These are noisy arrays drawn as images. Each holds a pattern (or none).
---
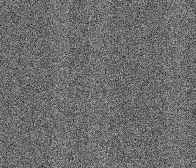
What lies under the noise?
bands of columns
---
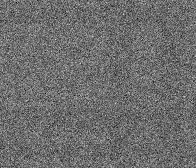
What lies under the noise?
bands of rows crossing bands of columns
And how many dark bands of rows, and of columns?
3 and 2
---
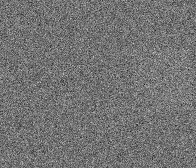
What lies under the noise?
one block
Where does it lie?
middle right
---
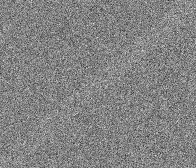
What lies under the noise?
a diagonal band
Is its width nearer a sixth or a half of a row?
a sixth
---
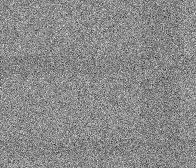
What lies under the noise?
bands of rows crossing bands of columns
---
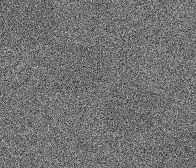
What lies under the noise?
blocks along the diagonal
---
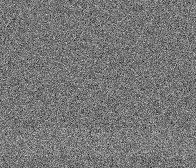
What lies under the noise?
one band of rows
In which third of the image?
bottom
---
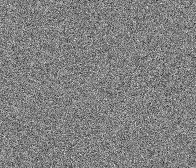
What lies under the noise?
only noise
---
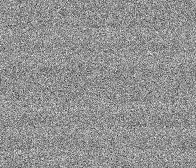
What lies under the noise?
bands of rows
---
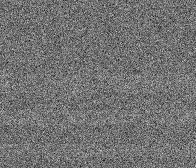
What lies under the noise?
bands of rows
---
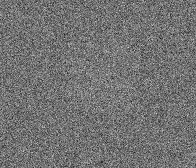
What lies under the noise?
one block
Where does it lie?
centre
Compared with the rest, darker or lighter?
lighter
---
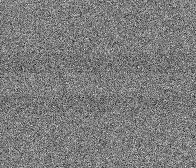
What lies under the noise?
bands of rows
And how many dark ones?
2
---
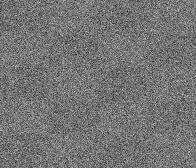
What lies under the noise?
a checkerboard
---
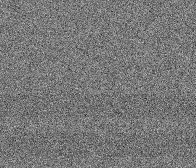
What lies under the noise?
bands of rows
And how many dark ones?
2
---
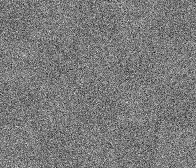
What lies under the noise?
a checkerboard
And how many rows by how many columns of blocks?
4 by 5
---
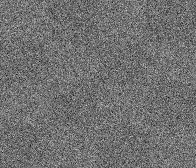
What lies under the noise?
a checkerboard
